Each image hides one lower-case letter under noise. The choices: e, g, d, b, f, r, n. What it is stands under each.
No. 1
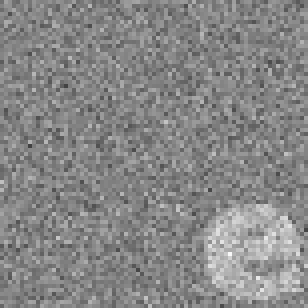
light e, bottom right
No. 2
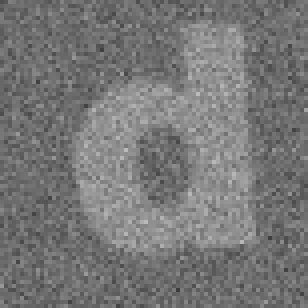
light d
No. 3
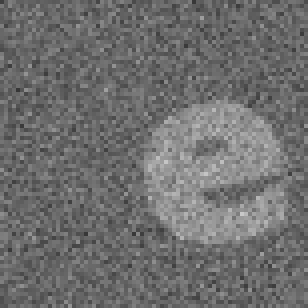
light e
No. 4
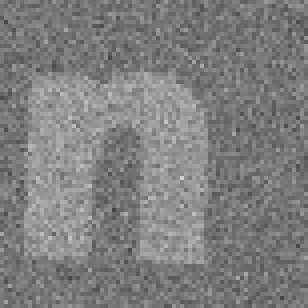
light n
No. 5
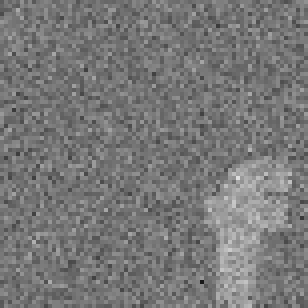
light f
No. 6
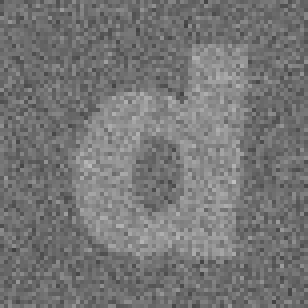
light d
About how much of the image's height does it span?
two thirds
